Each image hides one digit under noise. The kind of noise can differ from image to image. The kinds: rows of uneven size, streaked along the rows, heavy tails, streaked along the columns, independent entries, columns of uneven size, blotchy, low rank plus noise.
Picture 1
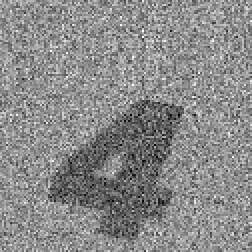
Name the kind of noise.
low rank plus noise
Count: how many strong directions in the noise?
three or four
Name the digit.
4
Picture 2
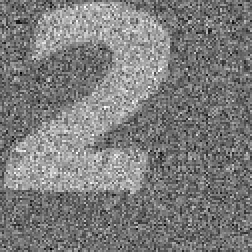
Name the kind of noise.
low rank plus noise
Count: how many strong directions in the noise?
two
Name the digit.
2
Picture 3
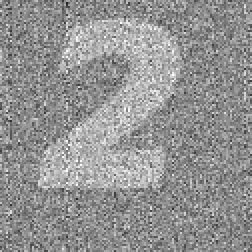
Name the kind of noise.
columns of uneven size
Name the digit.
2
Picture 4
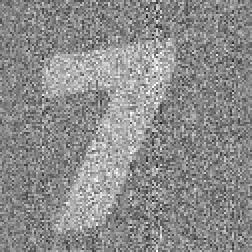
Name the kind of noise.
columns of uneven size
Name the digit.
7
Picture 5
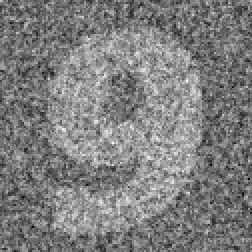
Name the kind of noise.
blotchy
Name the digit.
9
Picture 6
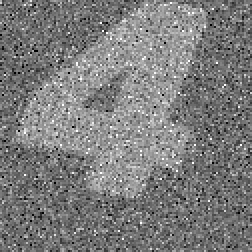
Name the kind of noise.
heavy tails
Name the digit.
4
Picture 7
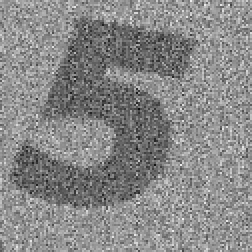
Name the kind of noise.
columns of uneven size
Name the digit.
5
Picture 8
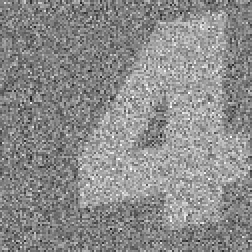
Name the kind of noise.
low rank plus noise
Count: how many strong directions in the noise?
three or four
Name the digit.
4
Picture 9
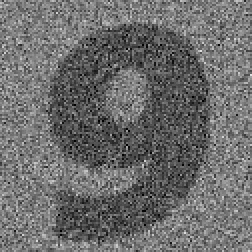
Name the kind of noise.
low rank plus noise
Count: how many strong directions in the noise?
five to eight
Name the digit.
9
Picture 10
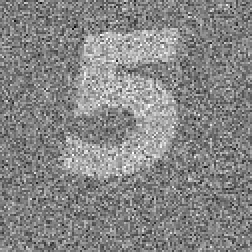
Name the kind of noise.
low rank plus noise
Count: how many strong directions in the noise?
three or four
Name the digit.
5
